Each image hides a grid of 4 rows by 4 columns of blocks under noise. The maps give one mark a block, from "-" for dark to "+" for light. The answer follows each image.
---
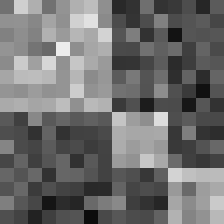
+ + - -
+ + - -
- - + -
- - - +
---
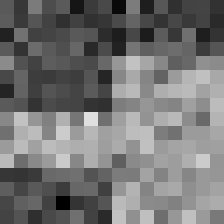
- - - -
- - + +
+ + + +
- - + +
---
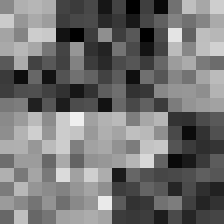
+ - - +
- - - +
+ + + -
+ + - -
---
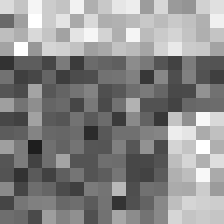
+ + + +
- - - -
- - - +
- - - +
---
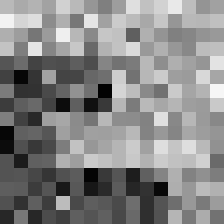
+ + + +
- - + +
- + + +
- - - +
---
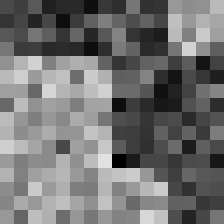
- - - +
+ + - -
+ + - -
+ + + -
